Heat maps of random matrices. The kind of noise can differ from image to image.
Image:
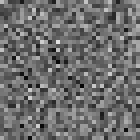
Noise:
low rank plus noise
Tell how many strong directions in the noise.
five to eight
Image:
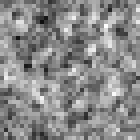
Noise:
blotchy
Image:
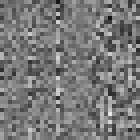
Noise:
columns of uneven size
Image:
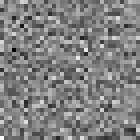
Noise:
low rank plus noise
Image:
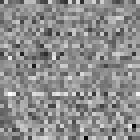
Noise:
rows of uneven size
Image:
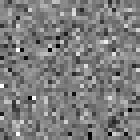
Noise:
heavy tails
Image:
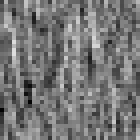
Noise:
streaked along the columns
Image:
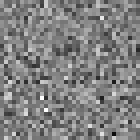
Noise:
low rank plus noise
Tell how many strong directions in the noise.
three or four
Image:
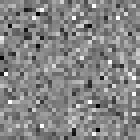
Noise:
heavy tails
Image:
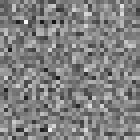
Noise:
low rank plus noise
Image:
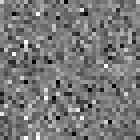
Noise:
heavy tails
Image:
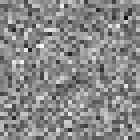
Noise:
independent entries
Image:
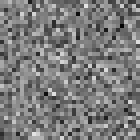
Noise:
independent entries
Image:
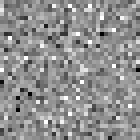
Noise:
heavy tails
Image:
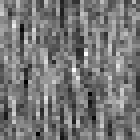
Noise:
streaked along the columns
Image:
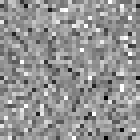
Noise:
heavy tails
